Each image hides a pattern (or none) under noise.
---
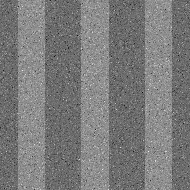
vertical stripes
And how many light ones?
3
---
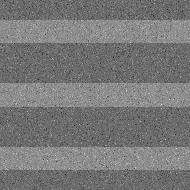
horizontal stripes
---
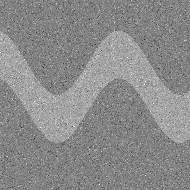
a wavy band
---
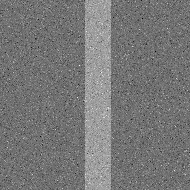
one vertical stripe
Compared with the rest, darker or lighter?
lighter
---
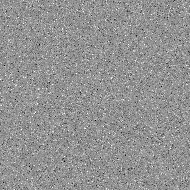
only noise
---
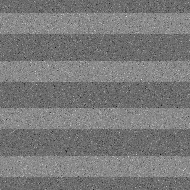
horizontal stripes
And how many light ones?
4
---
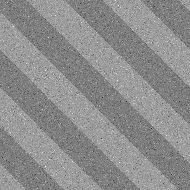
diagonal stripes
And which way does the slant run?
top left to bottom right
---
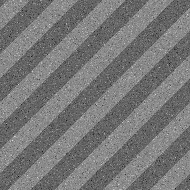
diagonal stripes
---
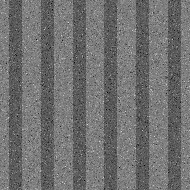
vertical stripes
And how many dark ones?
6
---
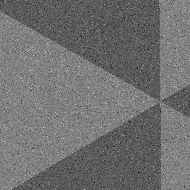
spokes from one point
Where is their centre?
middle right
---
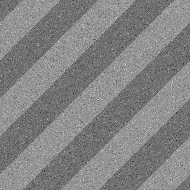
diagonal stripes
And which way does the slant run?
bottom left to top right
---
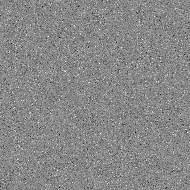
only noise
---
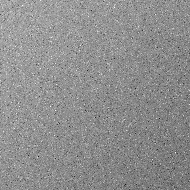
a smooth slope
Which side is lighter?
top left
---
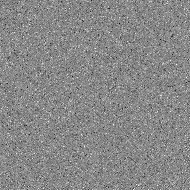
only noise
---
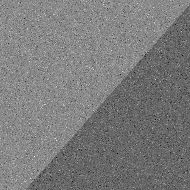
a sharp edge
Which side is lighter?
top left
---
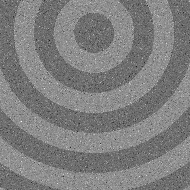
rings round one point
